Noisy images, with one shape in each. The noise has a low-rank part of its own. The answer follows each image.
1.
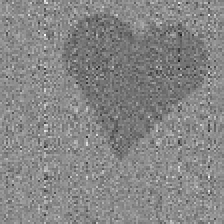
heart
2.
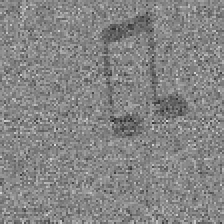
pair of musical notes
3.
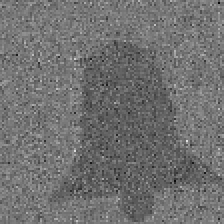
bell
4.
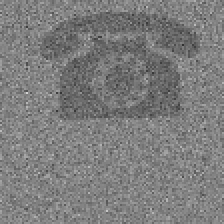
telephone
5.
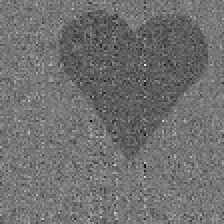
heart
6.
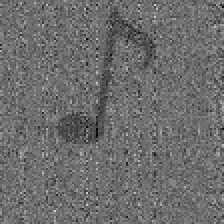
musical note
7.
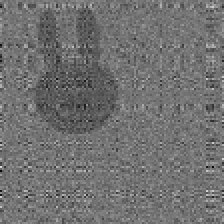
rabbit's head
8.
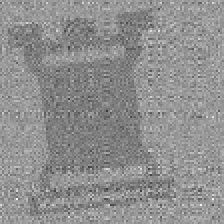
chess rook
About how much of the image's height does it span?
nearly all
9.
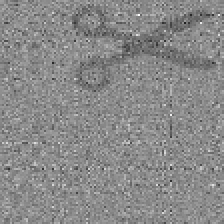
pair of scissors
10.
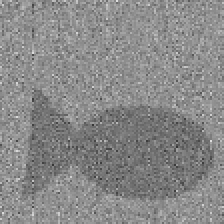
fish
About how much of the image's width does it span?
nearly all
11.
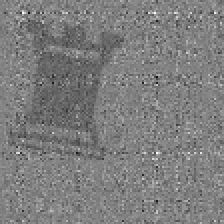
chess rook
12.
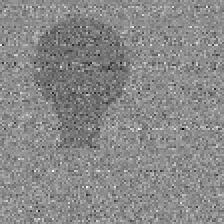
light bulb
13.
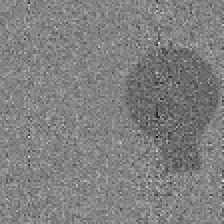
light bulb
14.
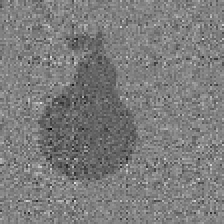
pear
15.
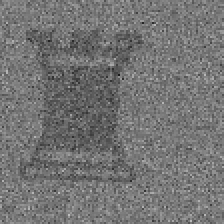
chess rook
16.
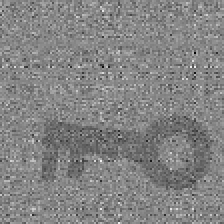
key
